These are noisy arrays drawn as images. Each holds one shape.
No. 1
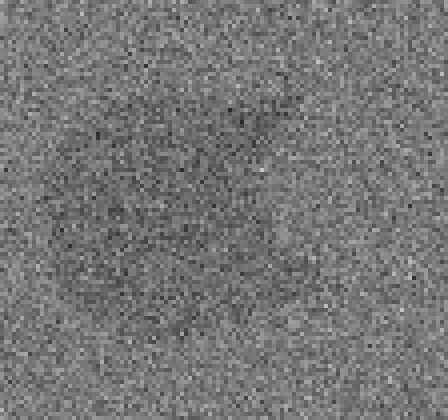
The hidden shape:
cat's head
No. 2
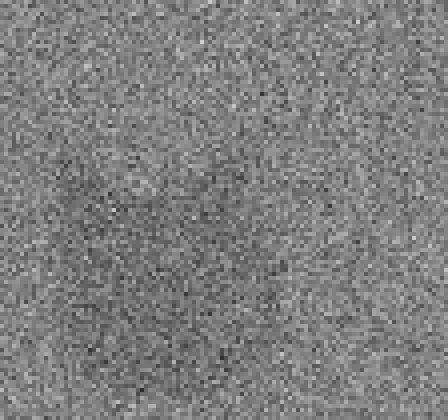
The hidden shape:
cat's head
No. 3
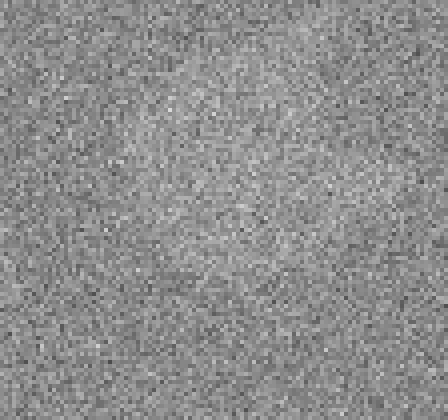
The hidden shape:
cat's head
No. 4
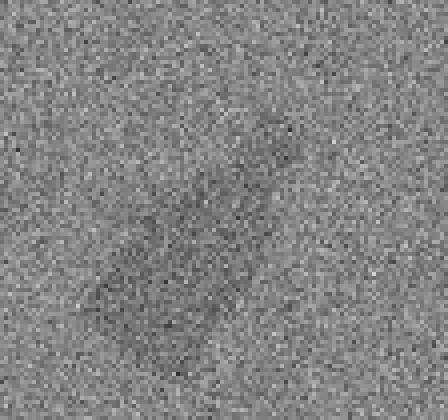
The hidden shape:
bottle
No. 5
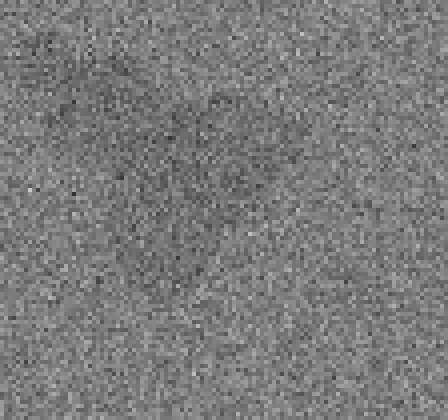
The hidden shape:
chess pawn
